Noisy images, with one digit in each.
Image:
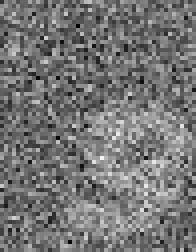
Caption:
light 9
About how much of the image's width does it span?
two thirds
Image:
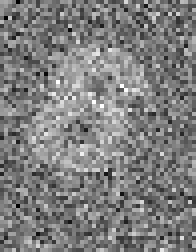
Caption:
light 8
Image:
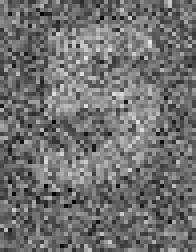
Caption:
light 5
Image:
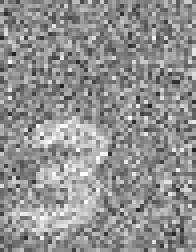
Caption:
light 3
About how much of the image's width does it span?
half
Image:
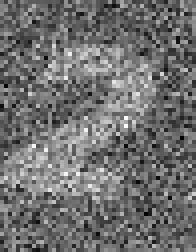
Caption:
light 2
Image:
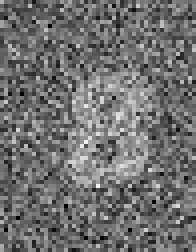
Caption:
light 8
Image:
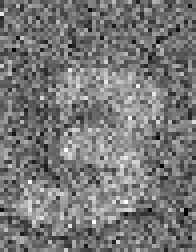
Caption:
light 3
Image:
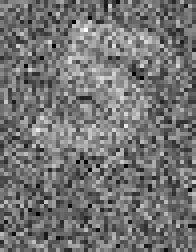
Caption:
light 5
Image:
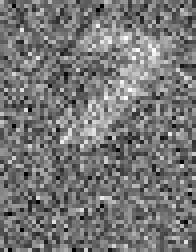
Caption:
light 7
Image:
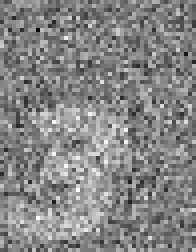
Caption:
light 3
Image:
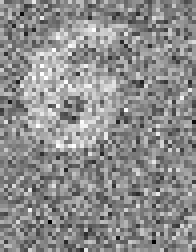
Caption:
light 6
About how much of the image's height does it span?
half
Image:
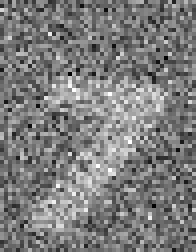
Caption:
light 7
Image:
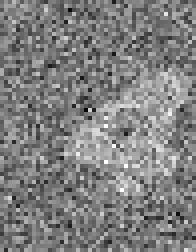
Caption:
light 4
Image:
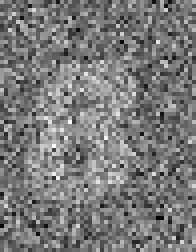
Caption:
light 8
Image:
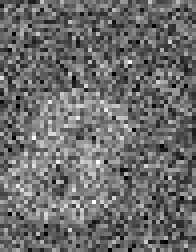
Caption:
light 8
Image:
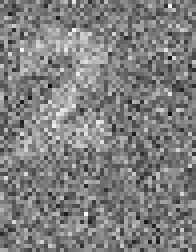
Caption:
light 2
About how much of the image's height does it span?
half
